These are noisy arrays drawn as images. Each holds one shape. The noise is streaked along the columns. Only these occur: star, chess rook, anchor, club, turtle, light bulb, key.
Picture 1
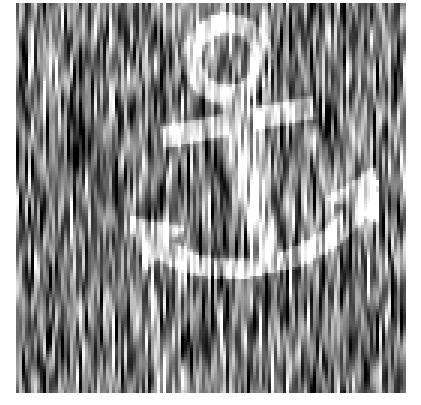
light anchor
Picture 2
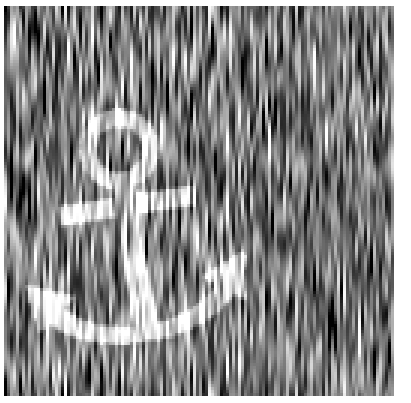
light anchor
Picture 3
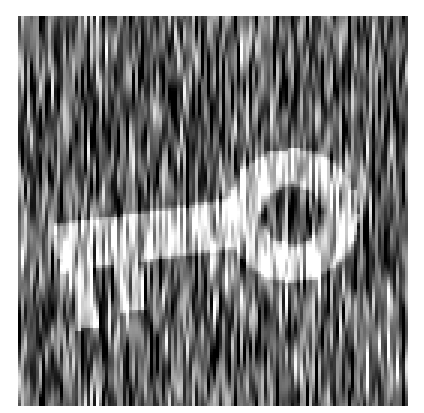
light key
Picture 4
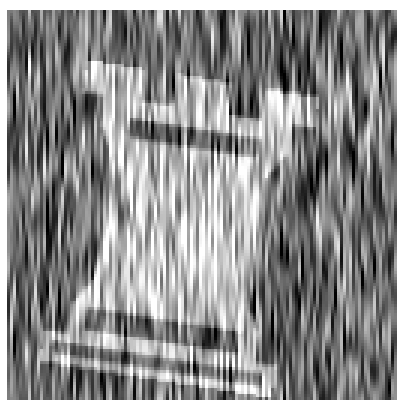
light chess rook
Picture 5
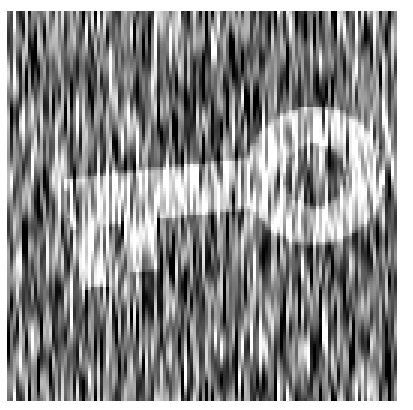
light key
